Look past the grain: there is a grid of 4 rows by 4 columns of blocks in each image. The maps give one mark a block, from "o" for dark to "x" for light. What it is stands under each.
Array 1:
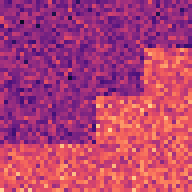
o o o o
o o o x
o o x x
x x x x
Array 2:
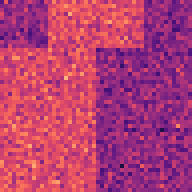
o x x o
x x o o
x x o o
x x o o
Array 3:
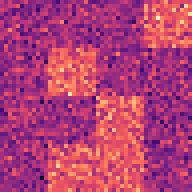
o o o x
o x o o
o o x o
o x x o
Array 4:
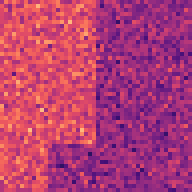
x x o o
x x o o
x x o o
x o o o
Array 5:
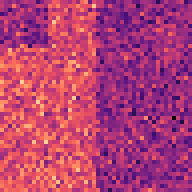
o x o o
x x o o
x x o o
x x o o
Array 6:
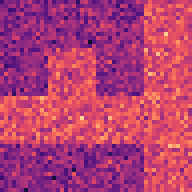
o o o x
o x o x
x x x x
o o o x
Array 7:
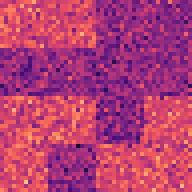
x x o o
o o o o
x x o x
x o x x
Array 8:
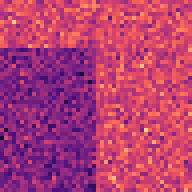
x x x x
o o x x
o o x x
o o x x
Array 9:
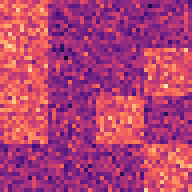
x o o o
x o o x
x o x o
o o o x
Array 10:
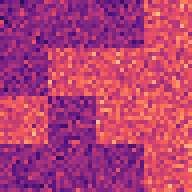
o o o x
o x x x
x o x x
o o o x
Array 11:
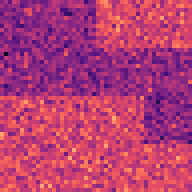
o o x x
o o o o
x x x o
x x x x
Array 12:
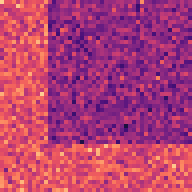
x o o o
x o o o
x o o o
x x x x
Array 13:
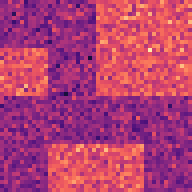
o o x x
x o x x
o o o o
o x x o
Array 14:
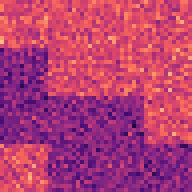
x x x x
o x x x
o o o x
x o o o
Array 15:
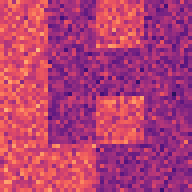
x o x o
x o o o
x o x o
x x o o
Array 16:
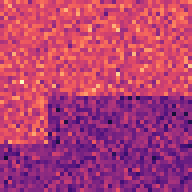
x x x x
x x x x
x o o o
o o o o
